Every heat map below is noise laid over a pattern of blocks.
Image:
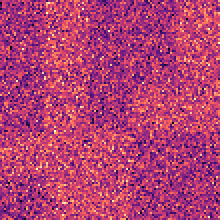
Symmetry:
no symmetry
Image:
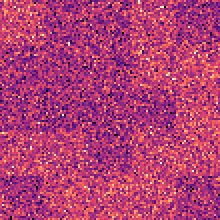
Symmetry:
mirrored about the diagonal from the top left
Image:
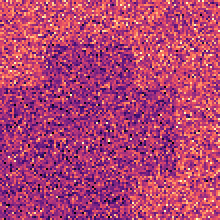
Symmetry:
mirrored about the diagonal from the bottom left
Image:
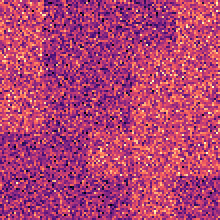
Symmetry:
no symmetry
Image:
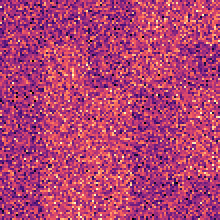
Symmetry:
no symmetry
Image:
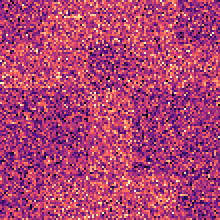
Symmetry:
left and right mirror each other
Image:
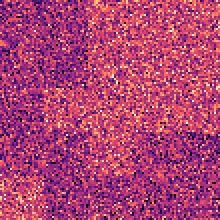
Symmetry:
mirrored about the diagonal from the bottom left
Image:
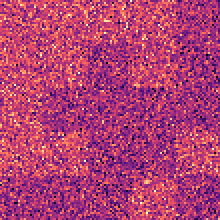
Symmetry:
mirrored about the diagonal from the top left
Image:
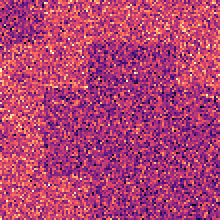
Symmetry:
mirrored about the diagonal from the top left
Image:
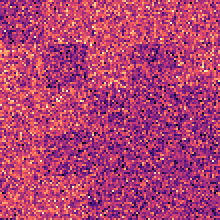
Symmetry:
mirrored about the diagonal from the top left
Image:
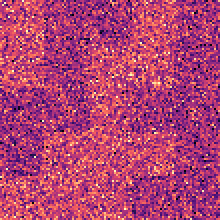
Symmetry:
no symmetry
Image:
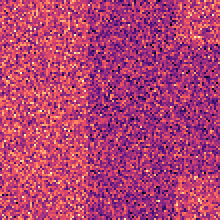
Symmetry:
top and bottom mirror each other
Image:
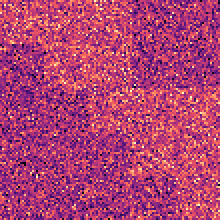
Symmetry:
mirrored about the diagonal from the bottom left
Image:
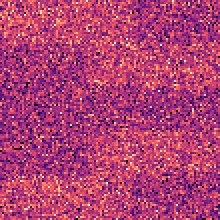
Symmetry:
top and bottom mirror each other
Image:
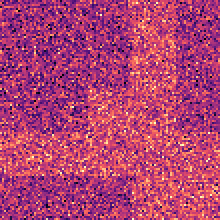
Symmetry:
mirrored about the diagonal from the top left
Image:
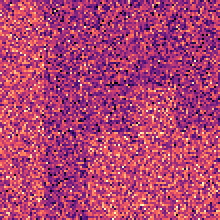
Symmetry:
no symmetry
